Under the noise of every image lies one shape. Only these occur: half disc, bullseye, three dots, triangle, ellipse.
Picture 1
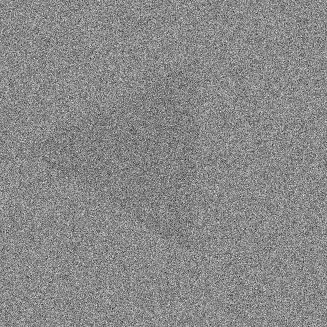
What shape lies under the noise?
triangle
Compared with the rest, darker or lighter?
darker
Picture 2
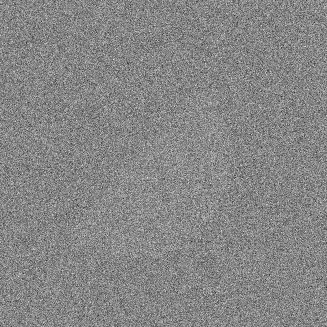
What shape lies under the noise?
half disc
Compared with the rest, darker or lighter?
lighter
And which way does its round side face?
down and right
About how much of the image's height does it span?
half
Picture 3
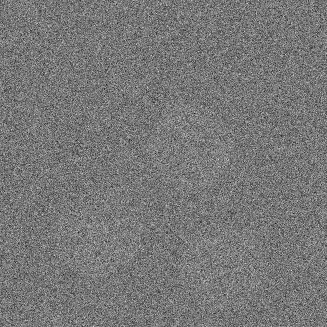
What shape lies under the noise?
three dots
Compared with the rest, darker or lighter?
lighter
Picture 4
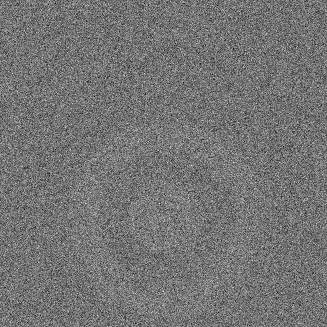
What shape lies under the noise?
bullseye
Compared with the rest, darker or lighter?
lighter
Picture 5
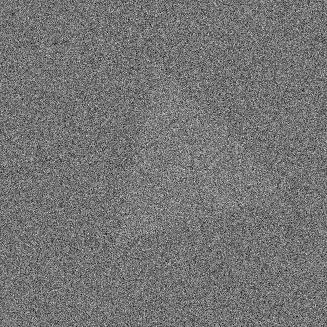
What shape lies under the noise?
triangle
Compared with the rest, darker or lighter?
lighter
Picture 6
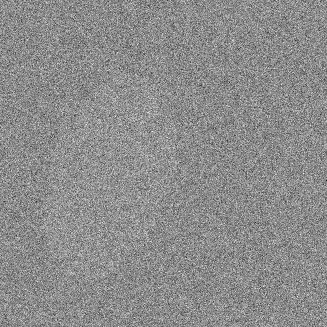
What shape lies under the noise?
ellipse
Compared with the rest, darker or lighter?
lighter
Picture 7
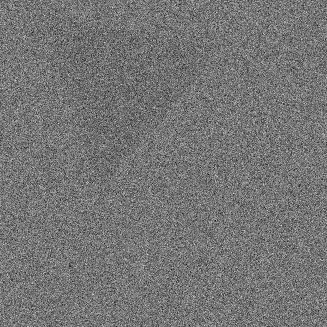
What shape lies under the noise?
triangle
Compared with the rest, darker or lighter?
darker
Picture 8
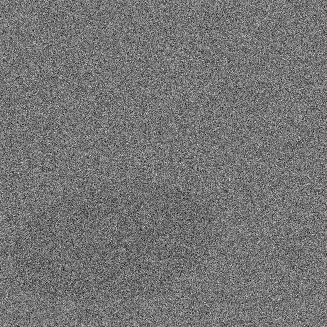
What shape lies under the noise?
ellipse
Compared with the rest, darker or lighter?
darker
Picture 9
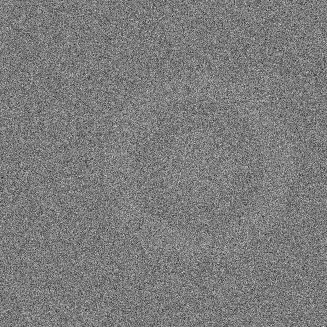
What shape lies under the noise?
bullseye
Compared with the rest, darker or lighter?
lighter
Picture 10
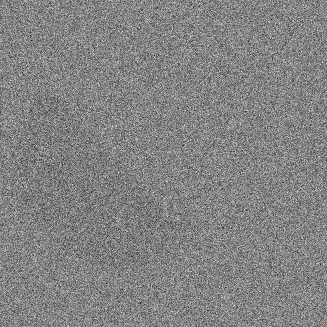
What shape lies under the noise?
half disc
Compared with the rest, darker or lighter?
darker
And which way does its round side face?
down and left
